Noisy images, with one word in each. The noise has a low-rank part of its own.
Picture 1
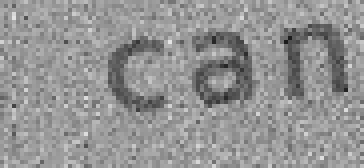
can
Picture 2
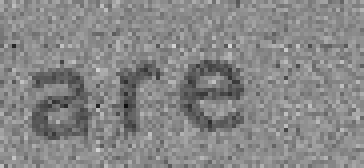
are
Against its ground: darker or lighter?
darker
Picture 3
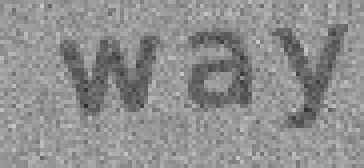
way
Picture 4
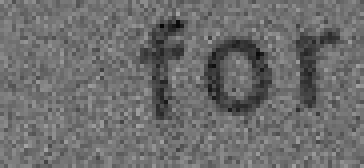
for
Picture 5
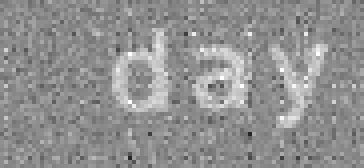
day
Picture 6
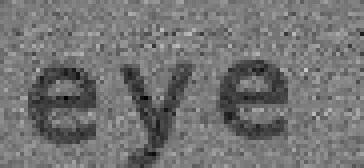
eye
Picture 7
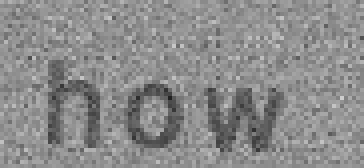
how
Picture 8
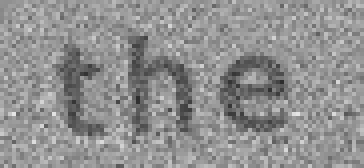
the
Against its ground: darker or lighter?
darker
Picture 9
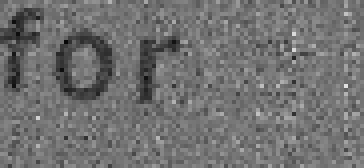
for
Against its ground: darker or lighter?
darker
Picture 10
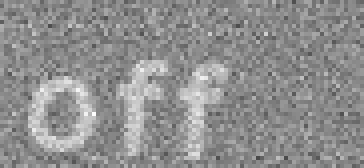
off
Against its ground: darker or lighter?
lighter
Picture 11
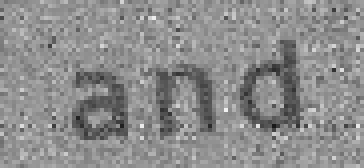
and
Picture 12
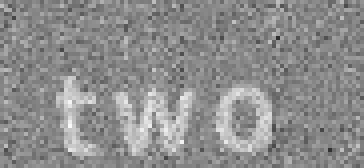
two
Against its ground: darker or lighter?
lighter
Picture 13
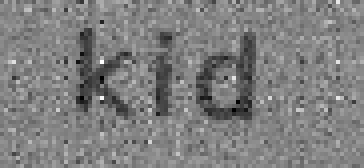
kid
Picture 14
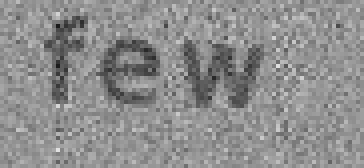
few
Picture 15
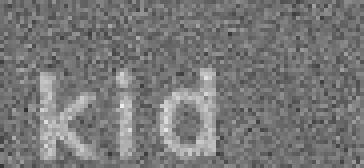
kid
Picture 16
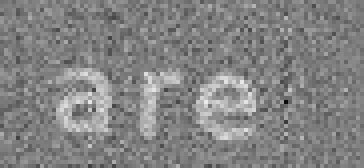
are
